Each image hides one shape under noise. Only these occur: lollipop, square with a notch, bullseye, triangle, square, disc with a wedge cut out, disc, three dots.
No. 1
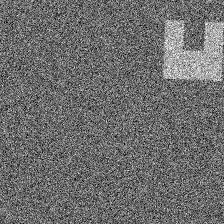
square with a notch
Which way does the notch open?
up
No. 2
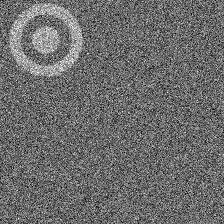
bullseye
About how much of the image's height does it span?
a third
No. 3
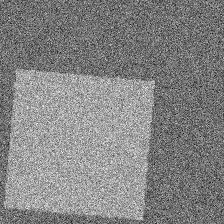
square
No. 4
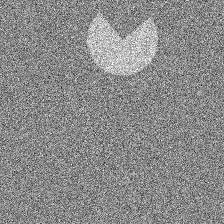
disc with a wedge cut out
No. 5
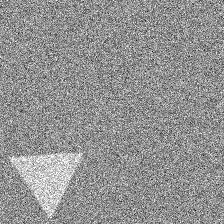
triangle
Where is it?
bottom left
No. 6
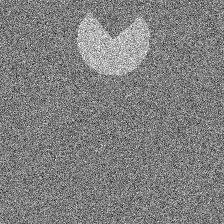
disc with a wedge cut out
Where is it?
top middle
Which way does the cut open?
up
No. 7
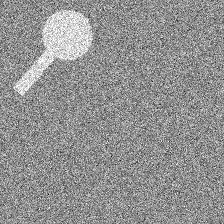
lollipop
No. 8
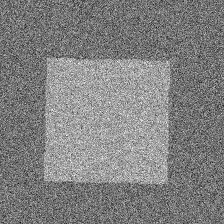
square
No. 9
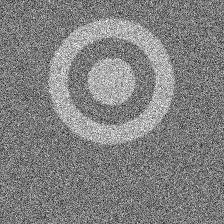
bullseye
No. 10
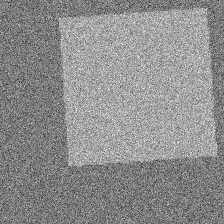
square
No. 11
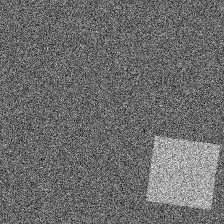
square
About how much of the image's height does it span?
a third
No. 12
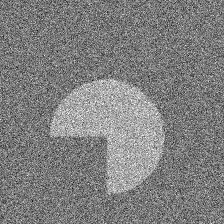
disc with a wedge cut out
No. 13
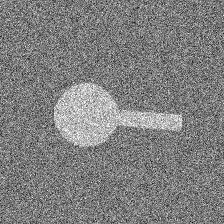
lollipop
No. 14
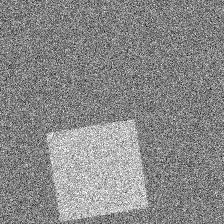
square
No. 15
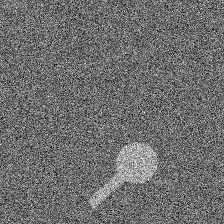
lollipop
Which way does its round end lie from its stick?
up and right
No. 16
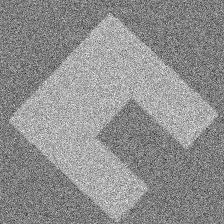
square with a notch
